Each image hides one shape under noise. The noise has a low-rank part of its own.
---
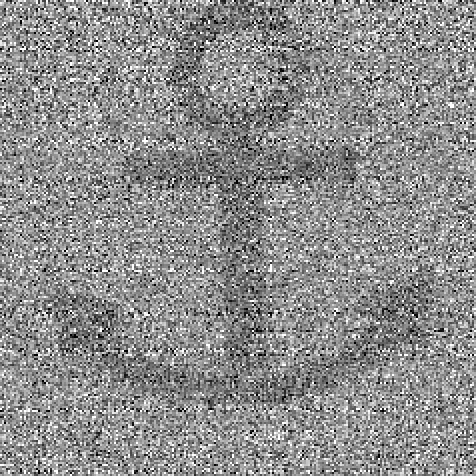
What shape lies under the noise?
anchor
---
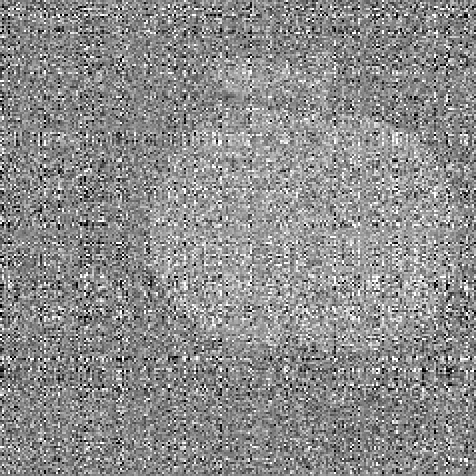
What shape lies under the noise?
apple
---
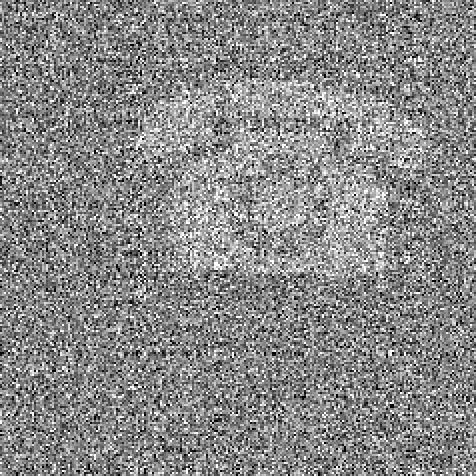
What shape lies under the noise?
telephone
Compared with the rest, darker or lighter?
lighter
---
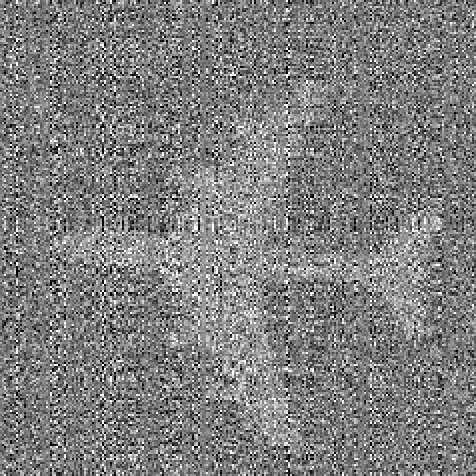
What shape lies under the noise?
airplane
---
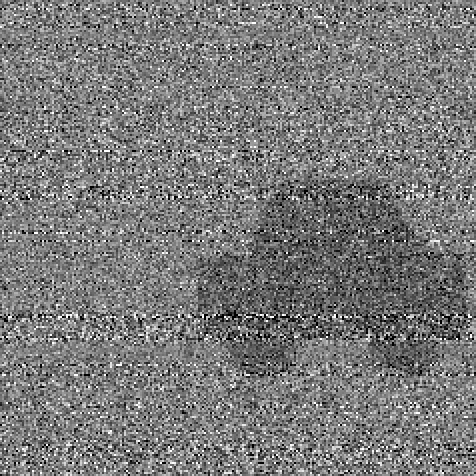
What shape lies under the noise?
car
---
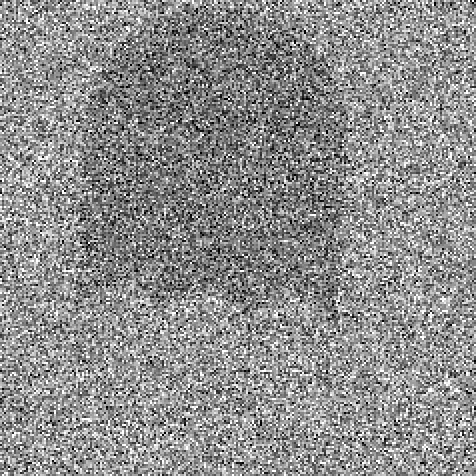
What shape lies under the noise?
ghost
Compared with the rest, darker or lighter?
darker
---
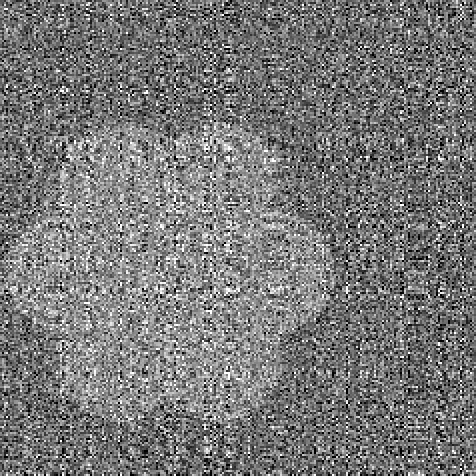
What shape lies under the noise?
flower
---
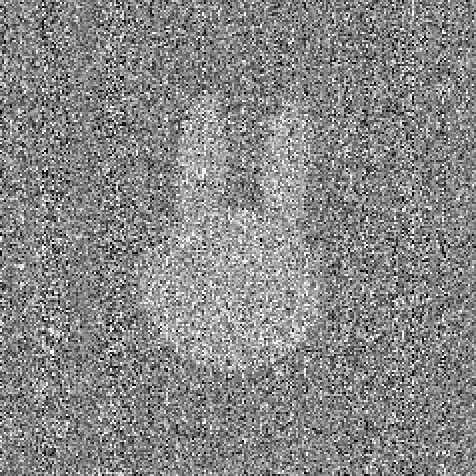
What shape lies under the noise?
rabbit's head
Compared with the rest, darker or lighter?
lighter
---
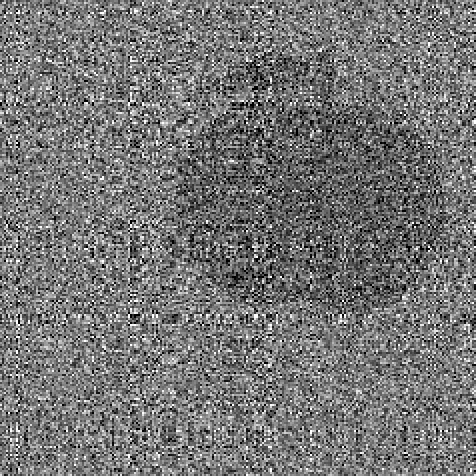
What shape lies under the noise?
apple
